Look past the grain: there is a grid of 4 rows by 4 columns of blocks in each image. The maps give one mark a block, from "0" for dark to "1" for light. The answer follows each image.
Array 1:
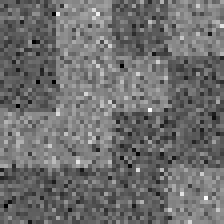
0101
0110
1100
0001
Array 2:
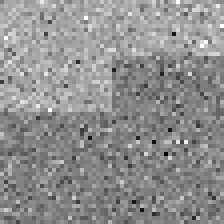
1111
1100
0000
0000
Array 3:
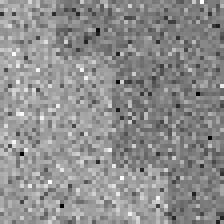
1000
1100
1100
1110
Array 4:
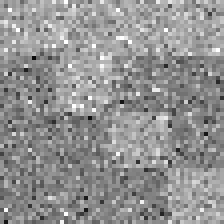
1111
0100
0010
0001
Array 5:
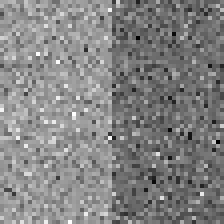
1100
1100
1100
1100
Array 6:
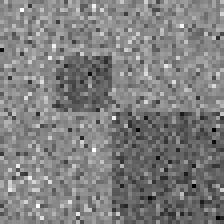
1111
1011
1100
1100
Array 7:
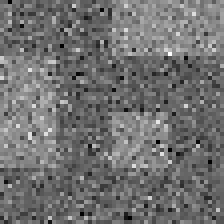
0011
1000
1010
0000
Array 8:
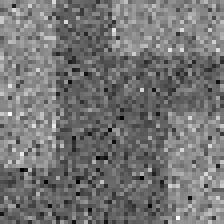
1011
1000
1001
0001
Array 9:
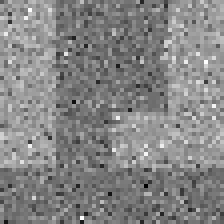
1001
1001
1011
0000
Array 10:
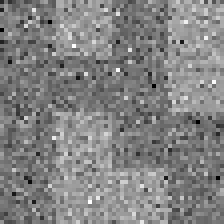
0101
0001
0100
0110
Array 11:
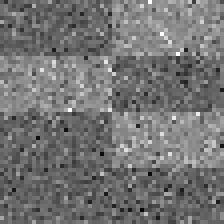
0011
1100
0011
0000
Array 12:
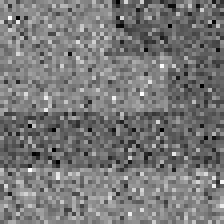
1100
1110
0000
1111
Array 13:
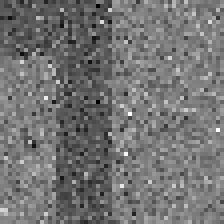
0011
1011
1011
1011
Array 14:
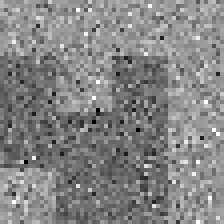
1111
0101
0001
1001
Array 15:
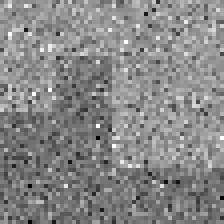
1111
1011
0011
0000
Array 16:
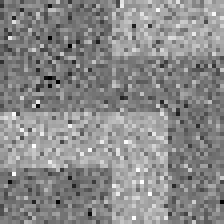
0011
0000
1110
0010
